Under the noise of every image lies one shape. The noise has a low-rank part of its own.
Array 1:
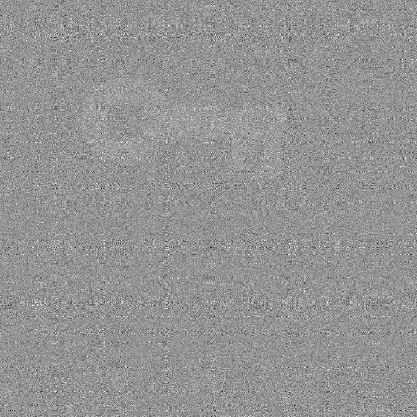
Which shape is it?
key
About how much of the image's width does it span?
half
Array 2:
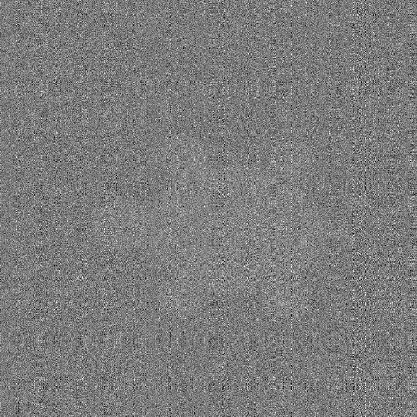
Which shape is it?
turtle
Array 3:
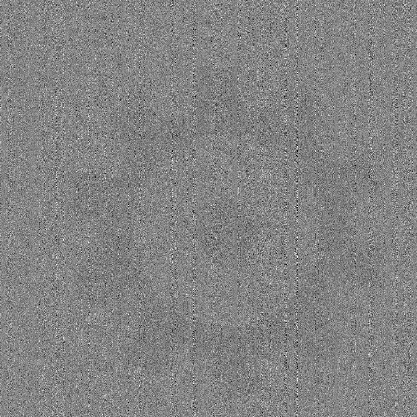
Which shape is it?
gear
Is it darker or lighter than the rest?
darker
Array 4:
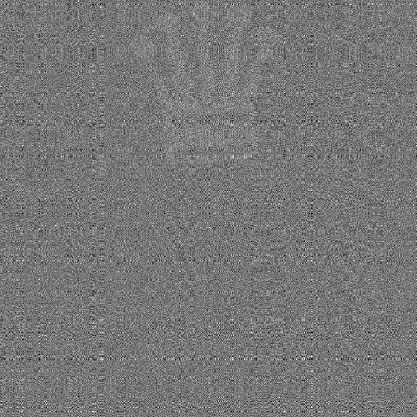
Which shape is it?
chess queen
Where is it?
top middle
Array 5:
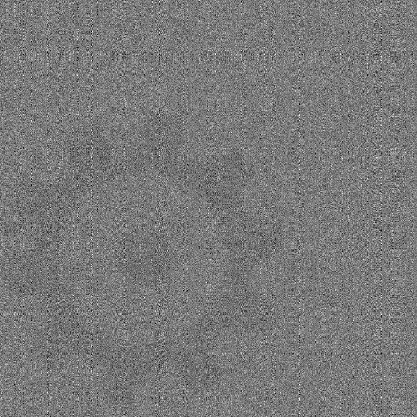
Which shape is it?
gear
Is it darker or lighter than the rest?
darker
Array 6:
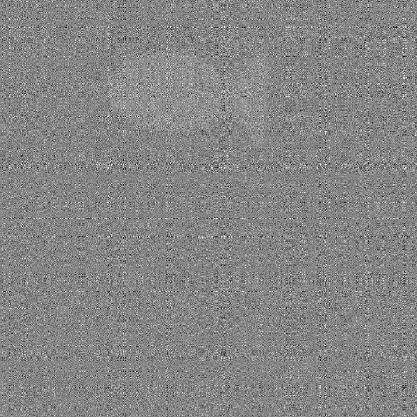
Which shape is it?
fish
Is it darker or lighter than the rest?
lighter
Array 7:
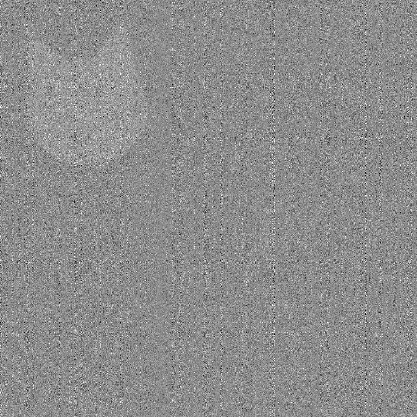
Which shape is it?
cat's head
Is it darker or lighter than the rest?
lighter
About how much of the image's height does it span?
a third
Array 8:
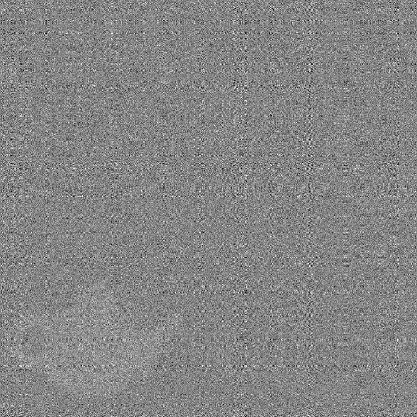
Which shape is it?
teapot
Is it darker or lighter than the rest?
lighter
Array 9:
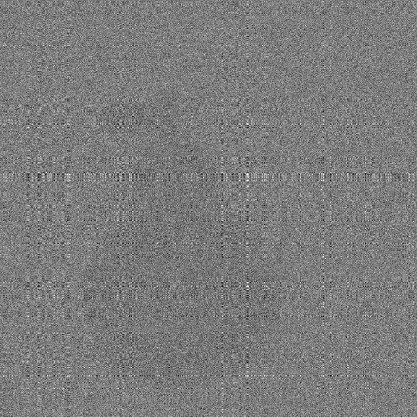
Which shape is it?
pear
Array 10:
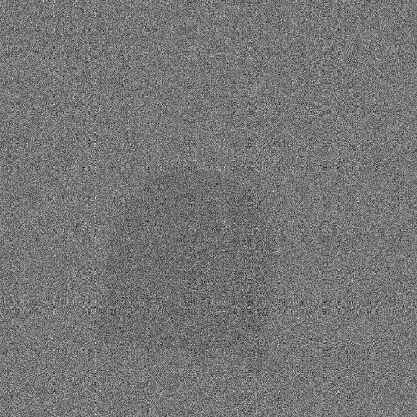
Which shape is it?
ghost
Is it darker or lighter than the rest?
darker
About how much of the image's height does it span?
half
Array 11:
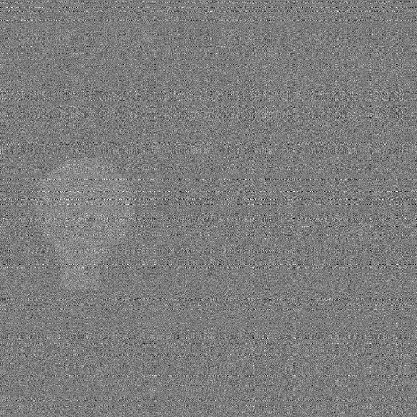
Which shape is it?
light bulb
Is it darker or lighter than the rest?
lighter
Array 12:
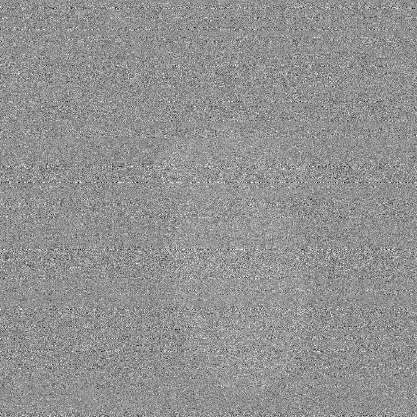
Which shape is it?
footprint
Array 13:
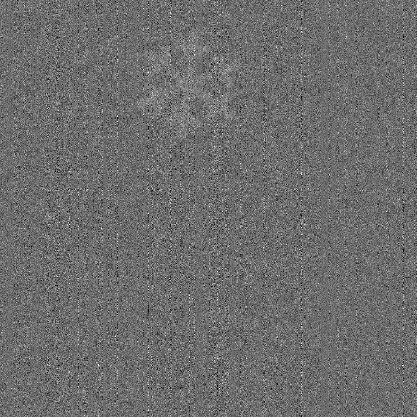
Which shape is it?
snowflake
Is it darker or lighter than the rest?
lighter
